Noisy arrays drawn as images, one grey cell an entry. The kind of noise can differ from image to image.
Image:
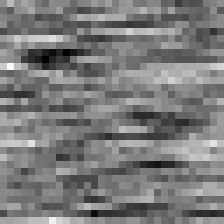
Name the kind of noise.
streaked along the rows
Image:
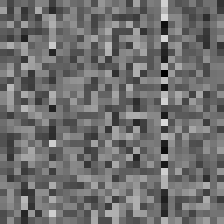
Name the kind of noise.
columns of uneven size
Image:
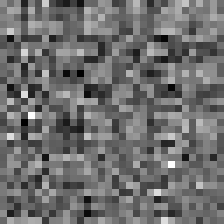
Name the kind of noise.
low rank plus noise
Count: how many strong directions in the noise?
two
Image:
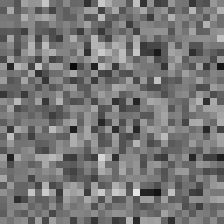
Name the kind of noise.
low rank plus noise
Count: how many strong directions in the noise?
two
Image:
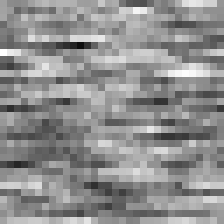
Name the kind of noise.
streaked along the rows
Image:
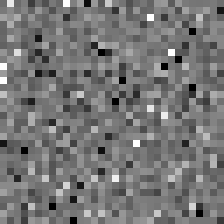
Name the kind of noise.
heavy tails
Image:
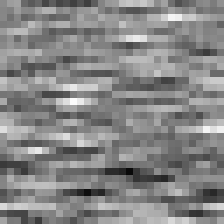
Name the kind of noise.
streaked along the rows
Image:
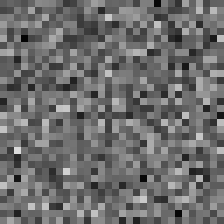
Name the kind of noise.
independent entries
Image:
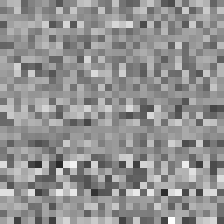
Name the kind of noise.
rows of uneven size
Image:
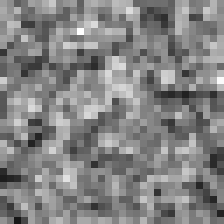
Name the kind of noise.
blotchy
